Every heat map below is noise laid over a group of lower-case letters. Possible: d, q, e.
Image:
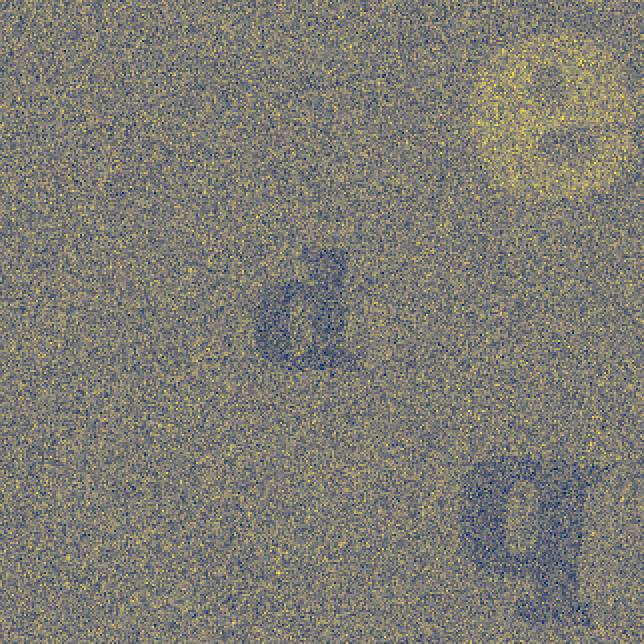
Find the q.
bottom right
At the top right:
e
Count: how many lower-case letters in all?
3
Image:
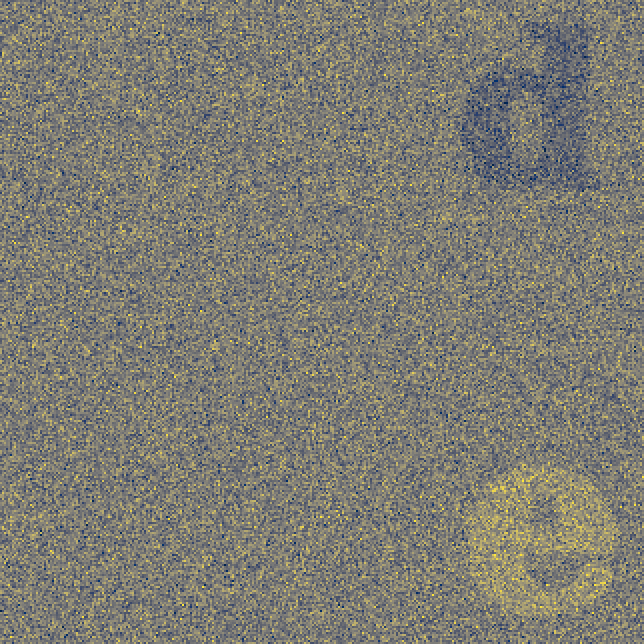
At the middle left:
nothing
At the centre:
nothing
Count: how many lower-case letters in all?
2
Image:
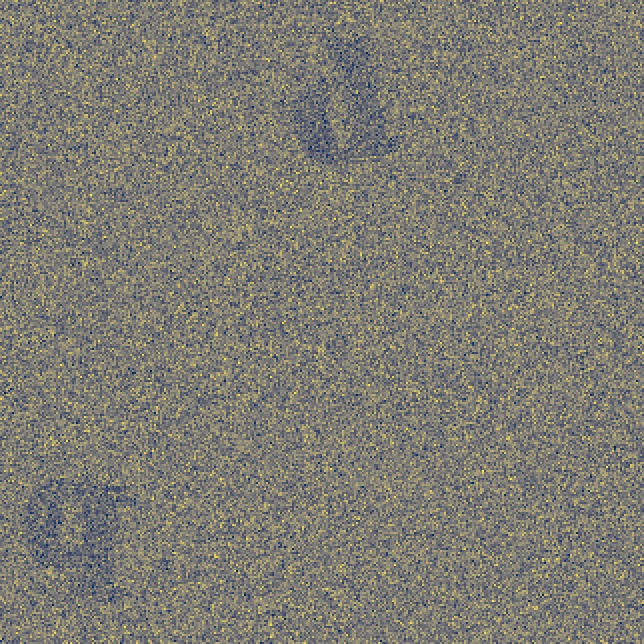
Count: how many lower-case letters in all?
2
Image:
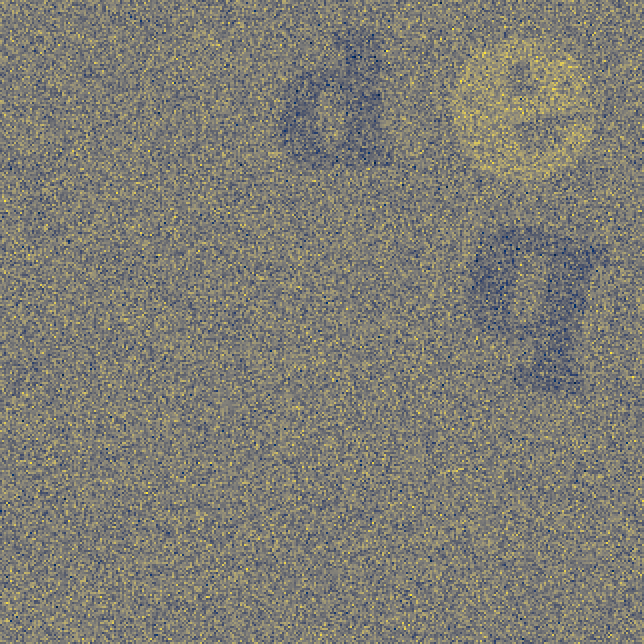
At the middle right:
q
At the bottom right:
nothing
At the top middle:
d
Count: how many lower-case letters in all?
3
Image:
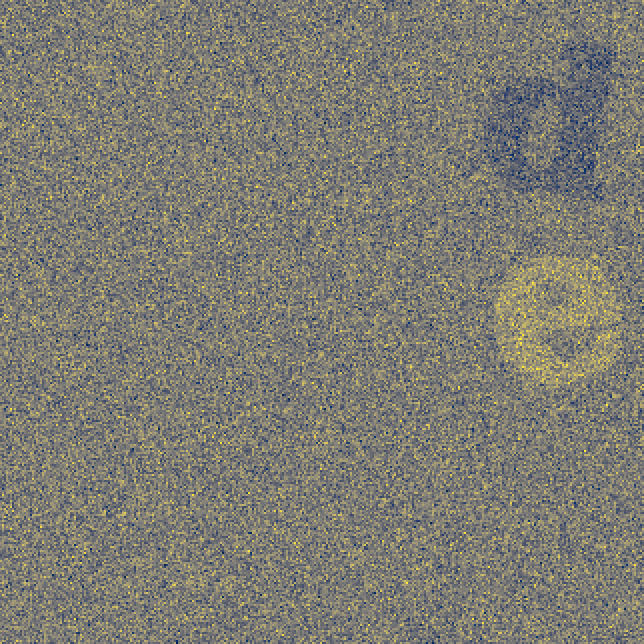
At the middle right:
e
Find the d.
top right
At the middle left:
nothing
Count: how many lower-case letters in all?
2
